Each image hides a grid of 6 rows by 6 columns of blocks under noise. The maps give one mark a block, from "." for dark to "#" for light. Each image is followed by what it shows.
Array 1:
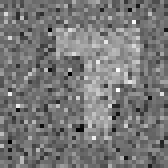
......
..###.
...##.
...#..
...#..
......
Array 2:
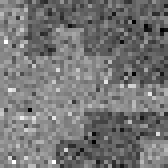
#.....
#.#...
####..
######
###...
##...#
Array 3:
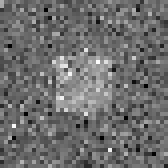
......
......
..##..
..##..
......
......
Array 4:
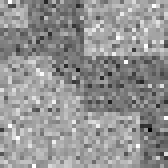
#..###
...###
##....
###...
#####.
#####.
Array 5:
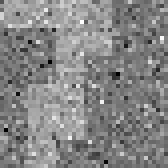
####..
..##..
..#...
.##...
.##...
.#....
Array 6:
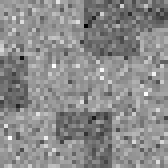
###...
###..#
.#####
.#####
##..##
###.##
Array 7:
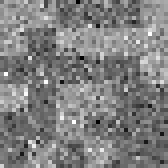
##...#
#.####
.....#
#.##..
..#...
.#.#..
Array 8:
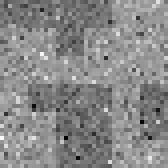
....##
##.###
######
#...#.
##..#.
##..##
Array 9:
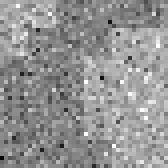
##....
#...##
...###
...###
...###
....##
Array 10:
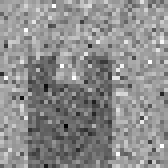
######
######
#.#.##
#...##
#...##
#...##
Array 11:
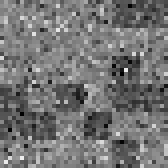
####..
######
####.#
.#.#..
..#.##
####.#
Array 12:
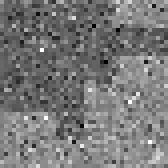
....##
......
....##
...###
##.###
######
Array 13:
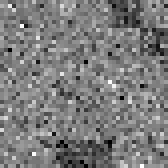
####.#
#####.
######
######
######
##..##
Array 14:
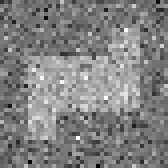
......
....#.
.####.
.####.
.#....
......
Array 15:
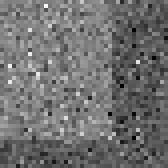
####..
####..
####..
####..
####..
......
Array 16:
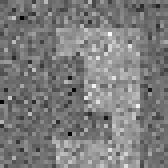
......
..###.
...##.
...##.
....#.
..###.
